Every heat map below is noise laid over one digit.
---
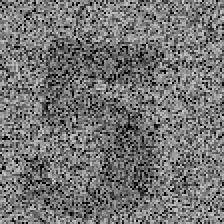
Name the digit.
5
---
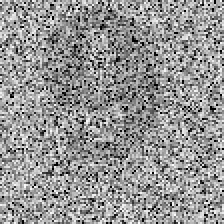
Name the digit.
9
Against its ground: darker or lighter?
darker
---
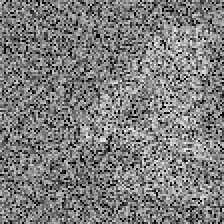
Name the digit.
4
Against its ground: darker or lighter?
lighter
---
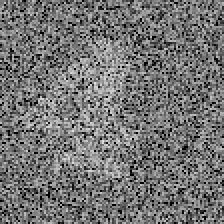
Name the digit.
4
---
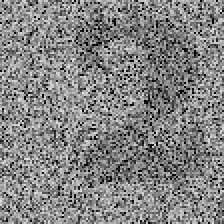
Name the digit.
2
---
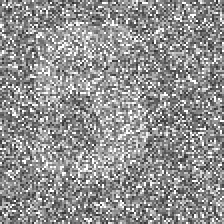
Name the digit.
5
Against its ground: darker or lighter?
lighter
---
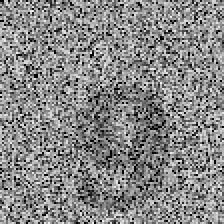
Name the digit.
9
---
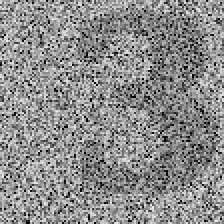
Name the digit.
3
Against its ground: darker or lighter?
darker
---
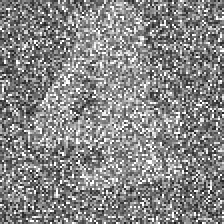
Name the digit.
4
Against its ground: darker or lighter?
lighter
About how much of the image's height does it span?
nearly all
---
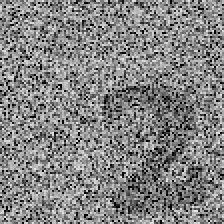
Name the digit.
2
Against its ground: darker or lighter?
darker
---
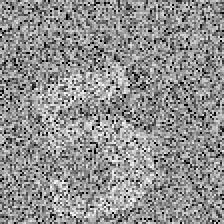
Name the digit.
5
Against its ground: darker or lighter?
lighter
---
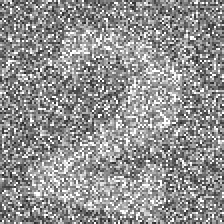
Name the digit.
2
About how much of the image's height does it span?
nearly all
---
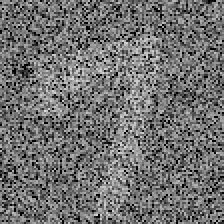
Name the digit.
7
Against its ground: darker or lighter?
lighter
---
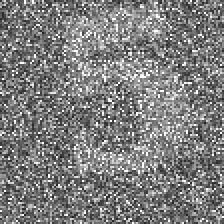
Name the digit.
5
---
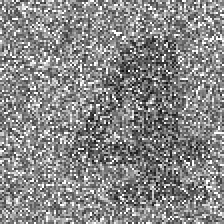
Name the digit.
4
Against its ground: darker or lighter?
darker
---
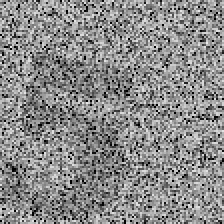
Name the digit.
5
